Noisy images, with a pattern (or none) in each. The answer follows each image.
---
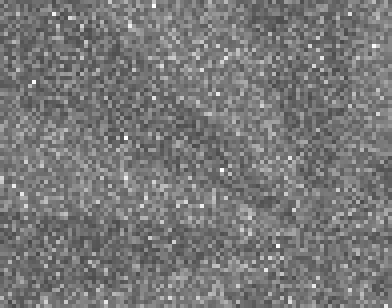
spokes from one point
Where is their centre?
bottom right
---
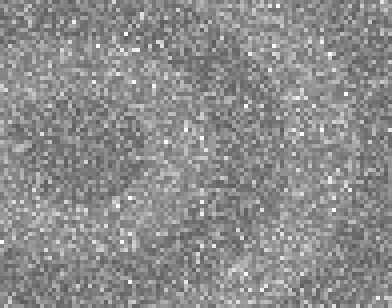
rings round one point
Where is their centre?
middle left
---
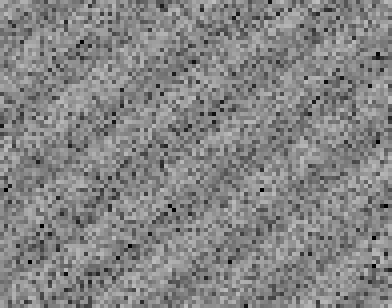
diagonal stripes
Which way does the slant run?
bottom left to top right
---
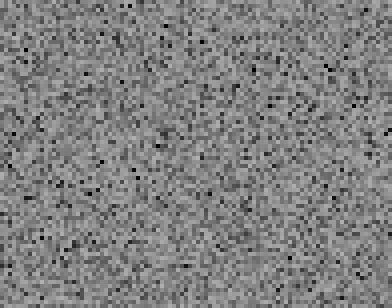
only noise
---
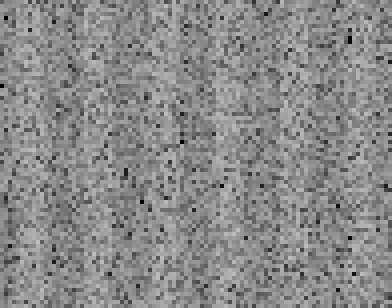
vertical stripes
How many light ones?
6
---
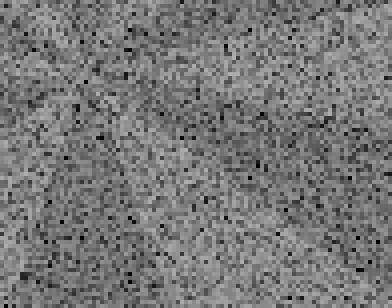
spokes from one point
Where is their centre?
top left
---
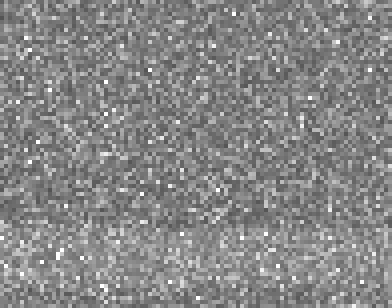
one horizontal stripe
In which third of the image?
bottom
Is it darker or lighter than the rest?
lighter
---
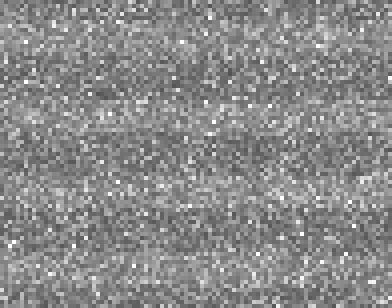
horizontal stripes
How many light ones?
4
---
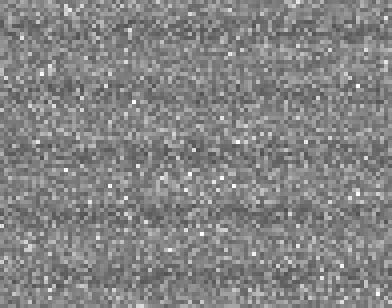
horizontal stripes
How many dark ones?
5
